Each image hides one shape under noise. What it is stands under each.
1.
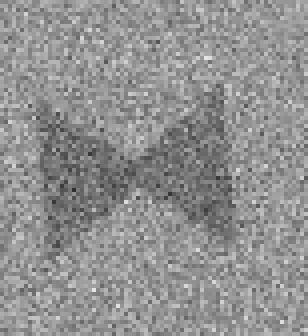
dark bow tie
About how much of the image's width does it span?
two thirds
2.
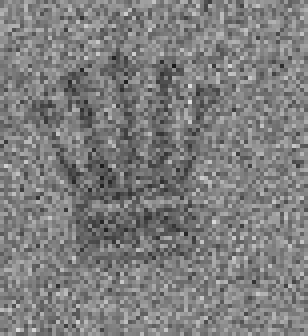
dark chess queen
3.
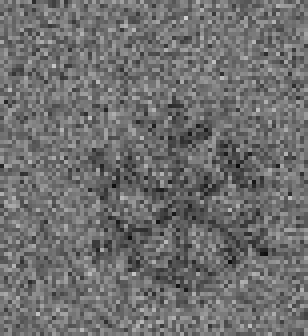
dark snowflake
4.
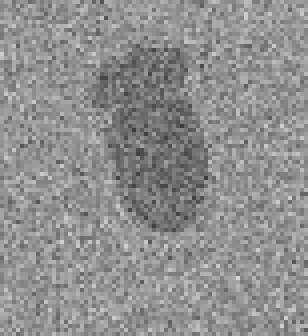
dark footprint
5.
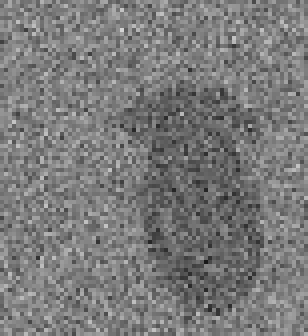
dark footprint
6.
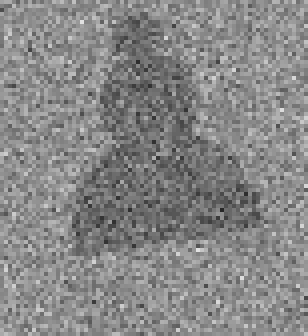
dark chess pawn
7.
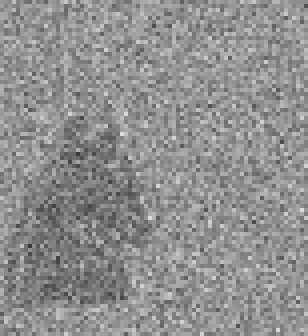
dark chess knight
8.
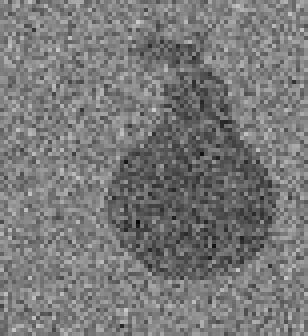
dark pear
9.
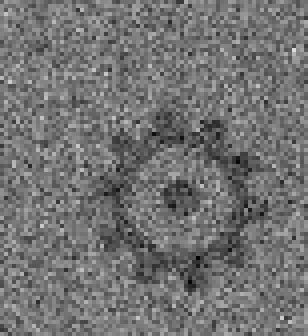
dark gear
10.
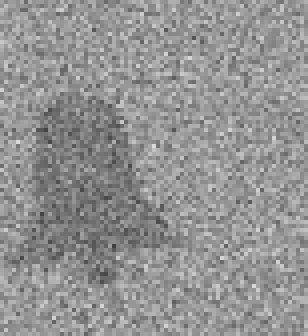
dark bell
